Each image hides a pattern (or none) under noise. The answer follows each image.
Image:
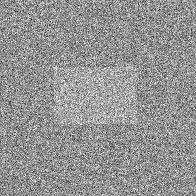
one block
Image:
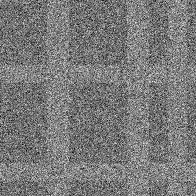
bands of rows crossing bands of columns
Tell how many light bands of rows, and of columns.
2 and 3
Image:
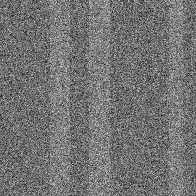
bands of columns
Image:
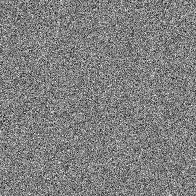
only noise
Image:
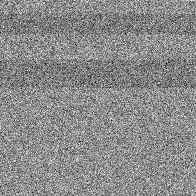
bands of rows
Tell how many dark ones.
2
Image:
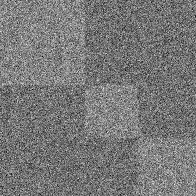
blocks along the diagonal
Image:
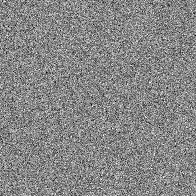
only noise
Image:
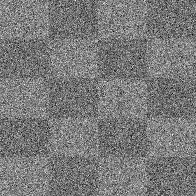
a checkerboard
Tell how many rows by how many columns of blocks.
5 by 4
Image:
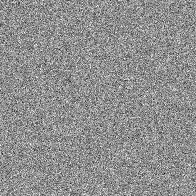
only noise
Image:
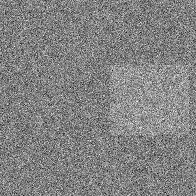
one block
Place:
middle right
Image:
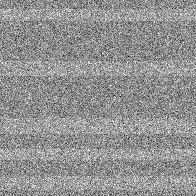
bands of rows
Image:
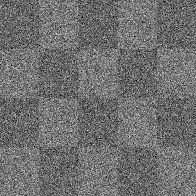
a checkerboard
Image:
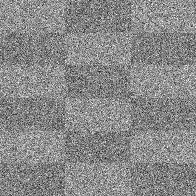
a checkerboard
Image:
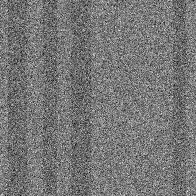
bands of columns
